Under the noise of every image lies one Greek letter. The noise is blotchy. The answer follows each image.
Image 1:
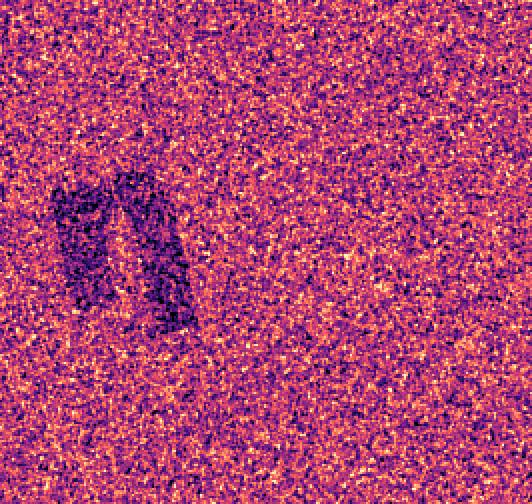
eta
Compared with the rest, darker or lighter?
darker
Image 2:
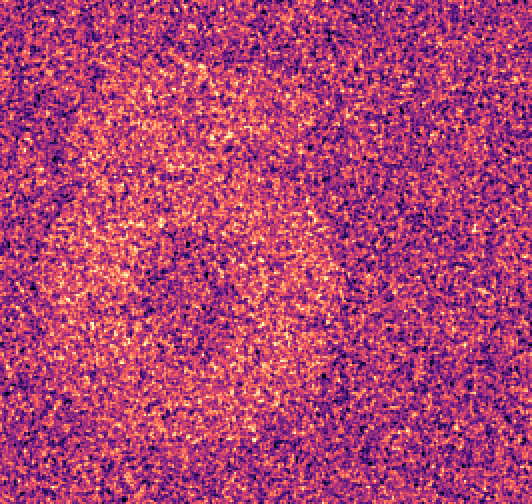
delta
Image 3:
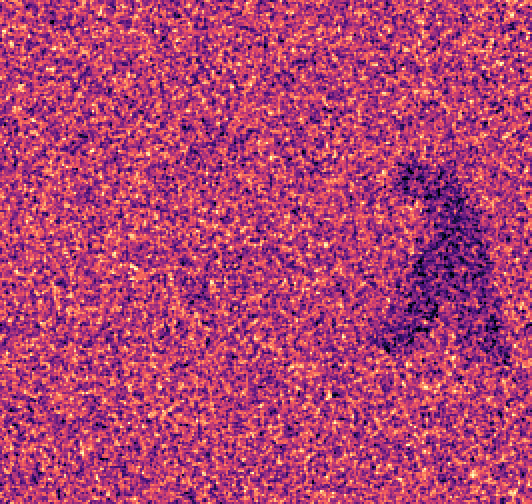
lambda
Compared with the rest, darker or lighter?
darker
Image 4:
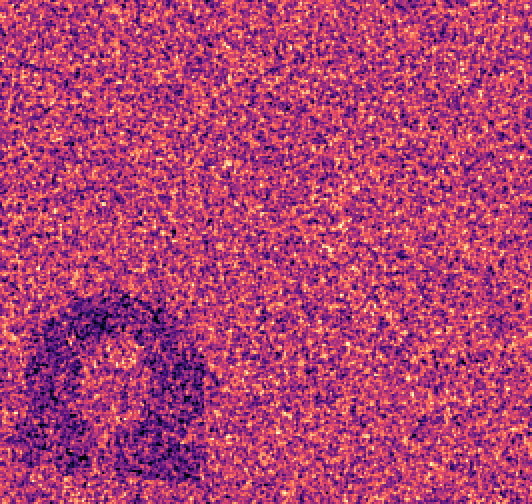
omega
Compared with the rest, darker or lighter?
darker
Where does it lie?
bottom left
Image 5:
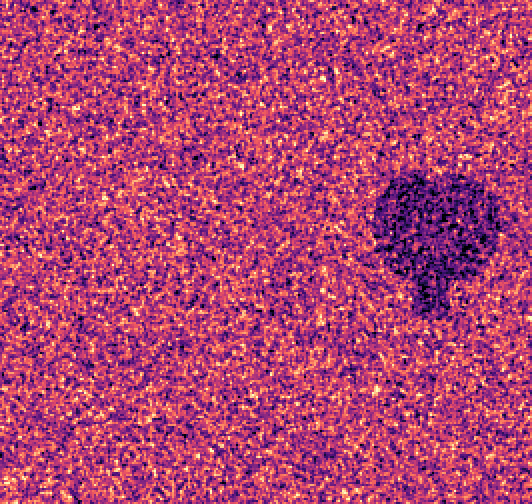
phi
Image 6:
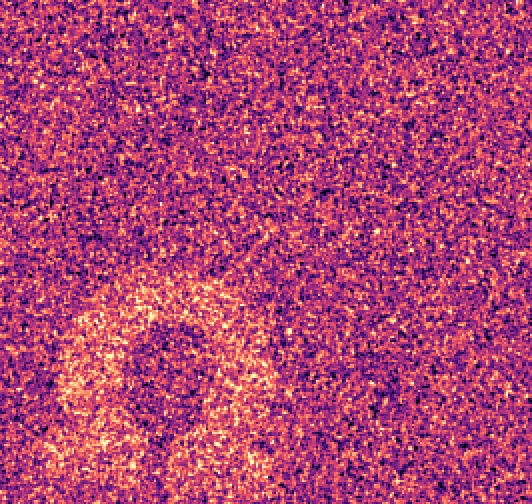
omega
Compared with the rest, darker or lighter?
lighter
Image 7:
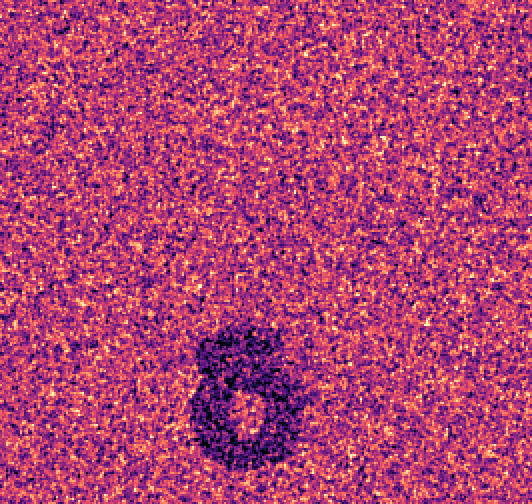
delta
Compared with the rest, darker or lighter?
darker
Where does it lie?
bottom middle
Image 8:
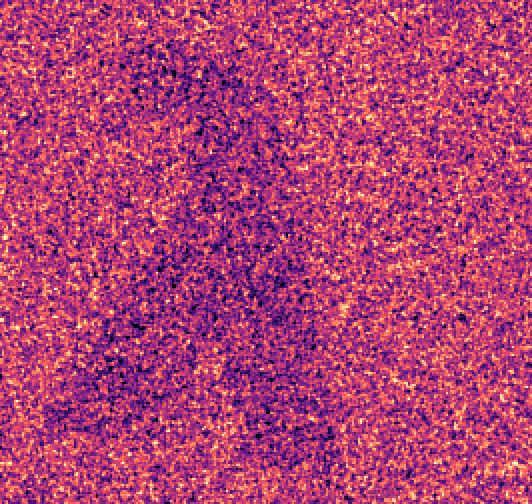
lambda
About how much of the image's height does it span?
nearly all
